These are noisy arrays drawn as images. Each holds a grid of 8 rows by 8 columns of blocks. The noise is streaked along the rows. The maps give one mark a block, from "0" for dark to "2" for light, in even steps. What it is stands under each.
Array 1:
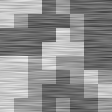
2 2 2 0 1 0 0 0
2 1 0 0 0 1 0 0
0 0 0 0 2 1 0 0
0 0 0 2 2 2 0 0
2 2 1 2 1 1 0 0
2 2 1 1 0 1 2 1
2 2 1 0 0 0 1 2
2 1 1 0 1 0 0 1
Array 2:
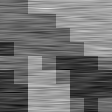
1 1 2 2 2 2 2 2
1 1 1 1 2 2 2 2
1 1 1 1 1 2 2 2
0 1 1 1 1 1 2 2
1 1 2 1 0 0 0 1
0 1 2 2 1 0 0 0
0 0 2 2 2 0 0 0
0 0 2 2 2 1 0 1
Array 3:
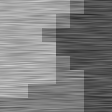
2 2 2 2 2 1 0 0
2 2 2 2 1 0 0 0
2 2 2 1 0 0 0 0
2 2 2 2 0 0 0 0
2 2 2 2 1 0 0 0
2 2 2 2 1 1 0 0
2 2 1 1 1 1 0 0
1 1 1 1 1 1 0 0
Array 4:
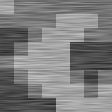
2 1 1 1 1 1 1 1
1 1 1 1 2 2 2 1
0 0 1 2 2 2 1 1
0 1 2 2 2 0 0 0
1 2 2 2 2 0 0 0
0 1 2 2 2 1 0 1
0 0 1 2 2 2 1 2
0 0 0 0 2 2 2 2
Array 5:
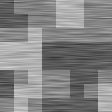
0 1 1 1 2 2 1 1
0 0 1 1 2 2 1 1
1 1 2 1 1 1 1 1
2 2 2 0 0 0 0 0
2 2 2 0 0 0 0 0
0 1 2 1 1 0 0 1
0 2 2 1 1 0 1 2
1 2 1 0 0 0 0 2
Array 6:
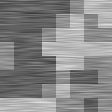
0 0 0 0 0 1 2 2
0 0 0 0 1 2 1 2
0 0 0 1 2 2 1 1
1 0 0 2 2 2 2 2
1 0 0 0 2 2 1 1
0 0 0 0 1 0 0 1
0 0 0 1 2 1 1 1
2 2 2 2 1 1 0 1
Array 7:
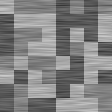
2 1 1 1 0 1 0 1
0 2 2 2 0 0 0 2
0 1 1 2 0 2 0 2
0 1 2 2 0 1 2 0
1 2 1 1 2 0 2 2
2 0 2 1 0 0 2 0
0 1 2 2 0 2 1 1
0 1 0 0 2 2 2 1
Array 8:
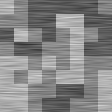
2 1 0 0 0 0 0 1
1 1 0 0 2 2 0 0
0 2 1 0 1 2 1 0
1 0 0 1 1 2 0 0
2 2 1 2 1 2 1 1
2 1 2 1 2 2 1 2
2 2 1 1 0 0 1 2
2 2 1 0 0 1 1 2
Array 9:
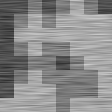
0 0 1 0 1 2 1 0
0 1 2 1 2 2 2 2
0 2 2 2 2 2 2 2
0 1 2 1 1 2 2 2
0 0 1 1 0 1 2 2
0 1 2 1 1 1 1 2
0 2 2 2 1 1 1 2
2 2 2 2 1 2 2 2
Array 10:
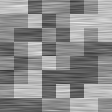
2 2 0 1 1 0 1 2
1 1 2 0 1 2 2 2
1 0 0 1 0 2 1 2
0 1 2 0 1 1 0 0
1 0 1 2 1 0 0 1
0 1 2 0 0 0 0 1
1 2 2 0 2 0 2 2
0 0 0 1 1 2 2 1
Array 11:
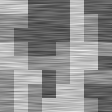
2 2 0 0 0 2 0 0
1 1 0 0 0 2 1 0
1 0 0 0 0 2 1 0
2 1 0 0 1 2 2 1
2 2 1 1 1 2 2 0
1 2 2 0 1 2 1 1
1 2 1 0 2 2 0 0
1 2 1 2 2 2 1 0
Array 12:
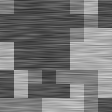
1 0 0 0 0 1 2 0
0 0 0 0 0 0 1 0
0 0 0 0 0 1 2 2
2 0 0 0 0 2 2 2
2 0 0 0 0 2 2 2
0 2 1 0 1 1 1 2
0 2 0 0 0 2 1 2
1 1 1 2 2 2 1 0
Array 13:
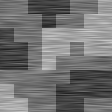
1 1 0 0 0 1 1 2
1 1 1 0 1 1 2 2
0 1 1 2 2 2 2 2
0 0 1 2 2 1 2 2
0 0 1 2 1 1 1 1
1 1 1 1 1 0 0 0
2 1 1 1 0 0 0 0
2 2 1 1 0 0 1 1
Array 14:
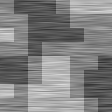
1 0 0 0 1 2 2 2
1 1 0 0 0 1 1 1
2 1 0 0 0 0 1 1
1 1 0 1 1 1 1 1
0 0 1 2 2 1 1 0
0 0 1 2 2 1 0 0
2 1 2 2 2 1 0 0
1 1 2 2 2 2 1 0
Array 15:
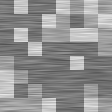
0 2 0 0 2 1 2 1
0 0 0 2 1 0 1 2
0 2 0 1 1 2 2 1
0 0 2 0 0 0 0 1
1 0 0 0 0 2 0 0
2 1 0 0 0 0 0 0
2 0 1 0 0 0 1 0
1 1 1 2 0 0 2 1
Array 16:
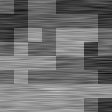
1 0 1 1 0 0 0 0
0 0 1 1 1 1 1 0
0 1 2 1 2 2 2 1
1 2 1 1 2 2 0 1
2 2 2 2 1 1 0 0
1 2 1 1 1 1 1 0
2 2 2 2 2 2 2 2
2 2 2 2 2 2 1 0
